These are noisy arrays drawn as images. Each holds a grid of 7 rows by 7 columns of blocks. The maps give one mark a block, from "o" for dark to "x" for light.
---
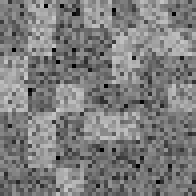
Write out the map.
oxoxoxo
oxooxxx
xoooxoo
xoxooox
oxoxxoo
oxooooo
ooxoooo
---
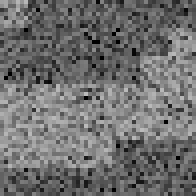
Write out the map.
xoooooo
oooooox
oooooxx
xxxxxxx
xxxxxxx
xxxxooo
ooooooo
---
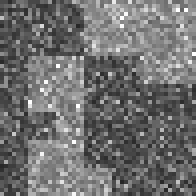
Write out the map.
oooxxxx
oooxxxx
oxxooxx
oxxoooo
ooxoooo
oxxoooo
oxxxooo
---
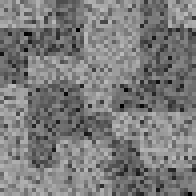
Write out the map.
xxoxxox
oooxxoo
oxxxxoo
xooxooo
xoooxxx
xoxxoxx
xxxxooo
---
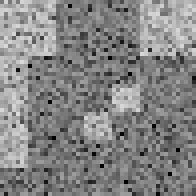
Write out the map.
xxoooxx
xxoooxx
xoooooo
xoooxoo
xooxooo
xoooooo
ooooooo
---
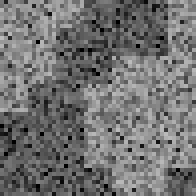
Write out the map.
xxxooox
xxoooox
xxooxxx
xooxxxx
oooxxxx
oooxxxx
ooooxxo
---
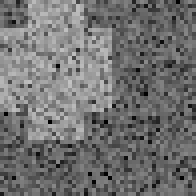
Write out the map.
oxxoooo
xxxxooo
xxxxooo
xxxxooo
oxxoooo
ooooooo
ooooooo
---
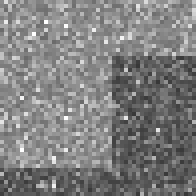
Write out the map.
xxxxxxx
xxxxxxx
xxxxooo
xxxxooo
xxxxooo
xxxxooo
ooooooo
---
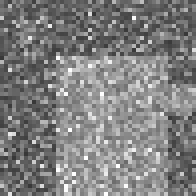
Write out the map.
ooooooo
ooooooo
ooxxxxo
ooxxxxx
ooxxxxo
ooxxxxo
ooxxxxo
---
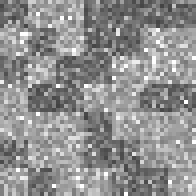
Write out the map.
oxxoooo
xoxooxx
oxooxxx
xooxxoo
xxxoxxx
oxxooxx
xoxxoox
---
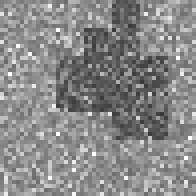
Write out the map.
xxxxoxx
xxxooxx
xxoooox
xxoooox
xxxxoox
xxxxxxx
xxxxxxx
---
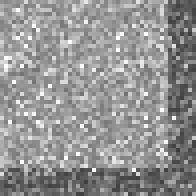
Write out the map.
xxxxxxo
xxxxxxo
xxxxxxo
xxxxxxo
xxxxxxo
xxxxxxo
ooooooo
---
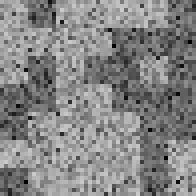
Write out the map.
xoxxxxo
xxxxooo
xoxooxo
ooxxooo
oxxxxoo
xxxxxox
oxxxxox
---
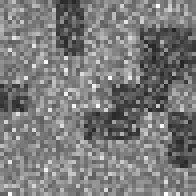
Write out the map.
xxoxxxx
xxoxxoo
xxxxxoo
oxxxoox
xxxooxo
xxxxxxo
xxxxxxx
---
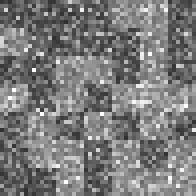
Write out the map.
ooooxxo
xooooxo
ooxxoxo
xoxoxxx
oxoxoxo
oxxoxox
ooxoxxx
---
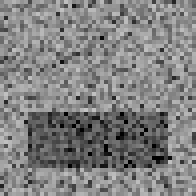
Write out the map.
xxxxxxx
xxxxxxx
xxxxxxx
xxxxxxx
xooooox
xooooox
xxxxxxx
